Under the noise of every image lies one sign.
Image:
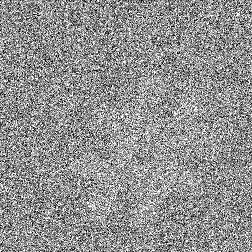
light hash sign
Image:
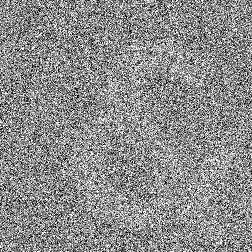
light ampersand
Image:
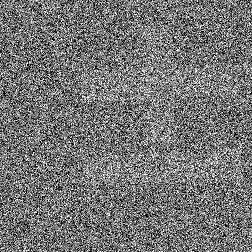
light plus-minus sign
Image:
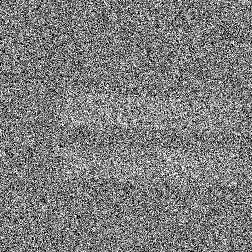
light equals sign
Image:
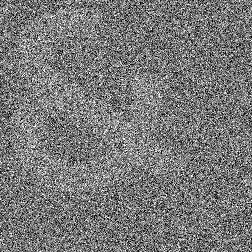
light ampersand
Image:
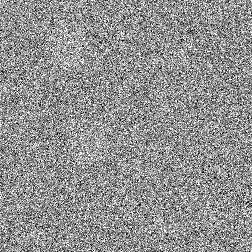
light colon
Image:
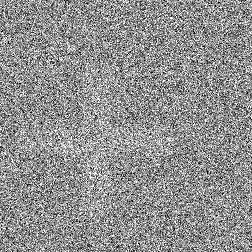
light plus sign
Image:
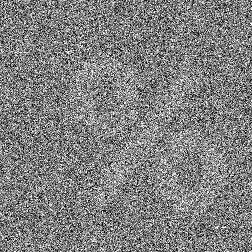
light percent sign
